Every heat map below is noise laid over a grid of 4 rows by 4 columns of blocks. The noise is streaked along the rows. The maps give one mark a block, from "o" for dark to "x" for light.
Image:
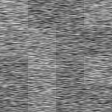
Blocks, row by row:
xoox
xxoo
oxox
oxoo
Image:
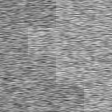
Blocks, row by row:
ooxx
oxxx
ooxx
ooox
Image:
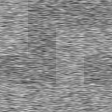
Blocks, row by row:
xooo
xoxx
ooxo
xxxx
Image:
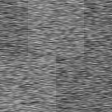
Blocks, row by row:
oxxo
oxxo
xxoo
xxoo
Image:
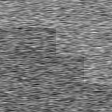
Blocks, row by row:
xxxx
ooxx
ooox
oooo
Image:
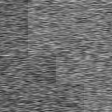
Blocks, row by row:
oxxx
oxxx
ooxx
ooox
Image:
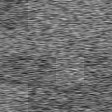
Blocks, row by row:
oxxx
xxxx
ooxo
xooo
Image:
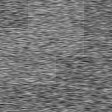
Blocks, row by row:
oxxo
xxxo
xxoo
oooo
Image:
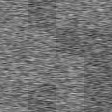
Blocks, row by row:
xoxx
xxoo
xxxo
xoxo
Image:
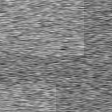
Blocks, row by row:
xxxo
xxxo
oooo
xxoo
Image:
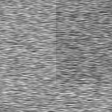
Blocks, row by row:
xxoo
xxoo
xxoo
xxxx
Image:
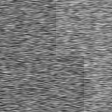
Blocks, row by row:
ooxx
ooxx
ooox
ooox
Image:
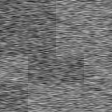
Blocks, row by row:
ooxx
ooxx
xoox
oxxx
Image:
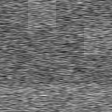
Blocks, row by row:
oxoo
ooox
oooo
xxxx
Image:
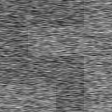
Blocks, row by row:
ooox
oxxx
ooox
xxox
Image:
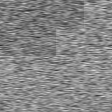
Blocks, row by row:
ooox
ooxx
xxxx
xxxx
